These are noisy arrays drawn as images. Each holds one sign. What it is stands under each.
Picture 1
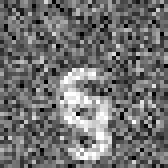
section sign
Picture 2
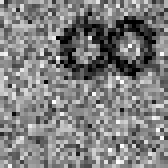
infinity sign
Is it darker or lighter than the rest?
darker
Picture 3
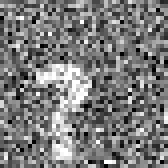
question mark
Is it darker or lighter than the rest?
lighter
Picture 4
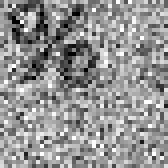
percent sign
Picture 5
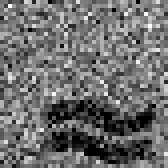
approximately sign
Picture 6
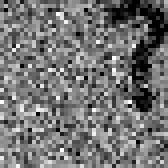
question mark
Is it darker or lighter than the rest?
darker
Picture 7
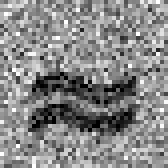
approximately sign
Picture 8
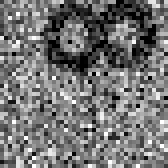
infinity sign
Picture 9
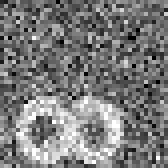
infinity sign
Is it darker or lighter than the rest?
lighter
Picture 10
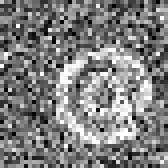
at sign
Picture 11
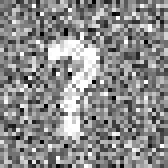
question mark
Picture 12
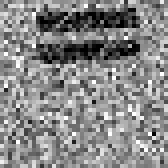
equals sign
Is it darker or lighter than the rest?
darker
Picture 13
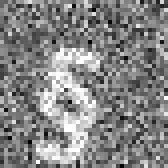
section sign
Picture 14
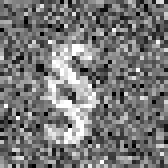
section sign
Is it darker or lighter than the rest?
lighter
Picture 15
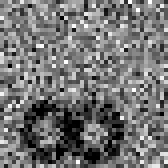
infinity sign
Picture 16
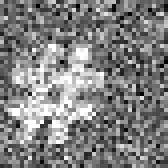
hash sign
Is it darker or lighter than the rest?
lighter
